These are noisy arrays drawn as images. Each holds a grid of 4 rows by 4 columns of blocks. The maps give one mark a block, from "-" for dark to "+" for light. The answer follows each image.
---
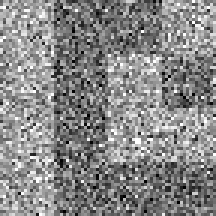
+ - - +
+ - + -
+ - + +
+ - - -
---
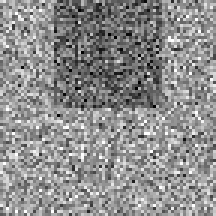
+ - - +
+ - - +
+ + + +
+ + + +
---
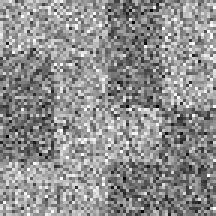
+ + - +
- + - +
- + + -
+ + - -
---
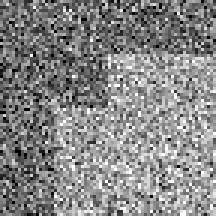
- - - -
- - + +
- + + +
- + + +
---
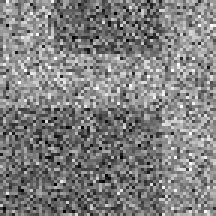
+ - - +
+ + + +
- - - +
- - - +
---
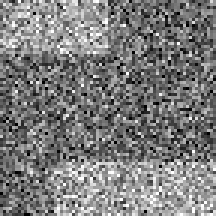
+ + - -
- - - -
- - - -
- + + +
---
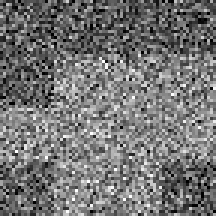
- - - -
- + + +
+ + + +
- + + -
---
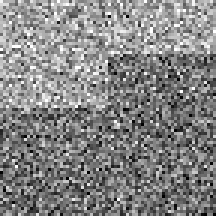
+ + + +
+ + - -
- - - -
- - - -
